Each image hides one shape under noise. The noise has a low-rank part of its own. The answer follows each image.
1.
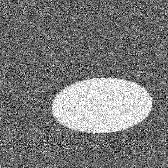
ellipse
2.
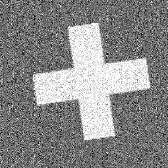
cross
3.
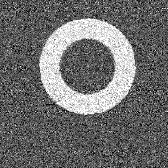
ring
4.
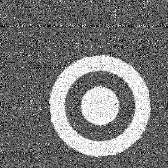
bullseye
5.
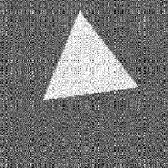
triangle
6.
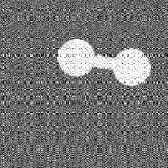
dumbbell
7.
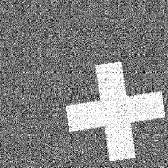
cross
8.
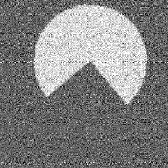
disc with a wedge cut out
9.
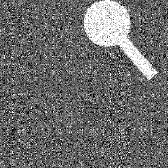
lollipop
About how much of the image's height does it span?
half
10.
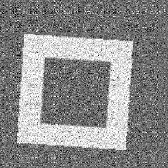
square frame
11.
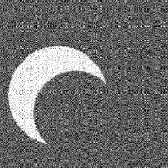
crescent
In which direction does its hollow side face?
down and right
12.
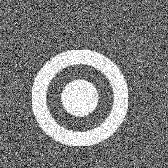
bullseye
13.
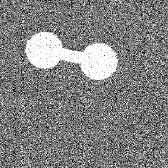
dumbbell
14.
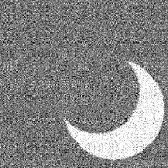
crescent
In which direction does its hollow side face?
up and left
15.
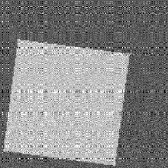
square
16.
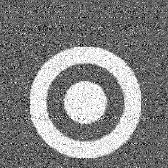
bullseye
